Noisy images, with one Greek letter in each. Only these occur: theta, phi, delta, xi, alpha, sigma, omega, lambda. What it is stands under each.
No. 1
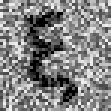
dark xi
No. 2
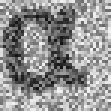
dark alpha
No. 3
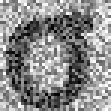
dark sigma
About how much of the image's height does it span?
nearly all
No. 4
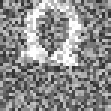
light omega
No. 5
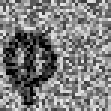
dark phi
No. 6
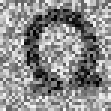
dark omega
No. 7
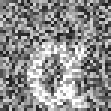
light alpha
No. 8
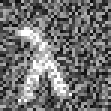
light lambda
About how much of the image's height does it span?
two thirds
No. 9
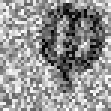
dark phi
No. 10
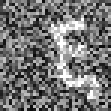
light xi
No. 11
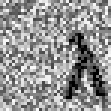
dark lambda
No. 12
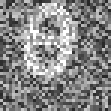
light theta
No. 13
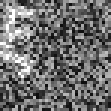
light xi
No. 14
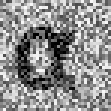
dark alpha
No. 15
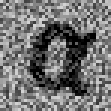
dark alpha
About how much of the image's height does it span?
two thirds
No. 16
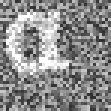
light alpha
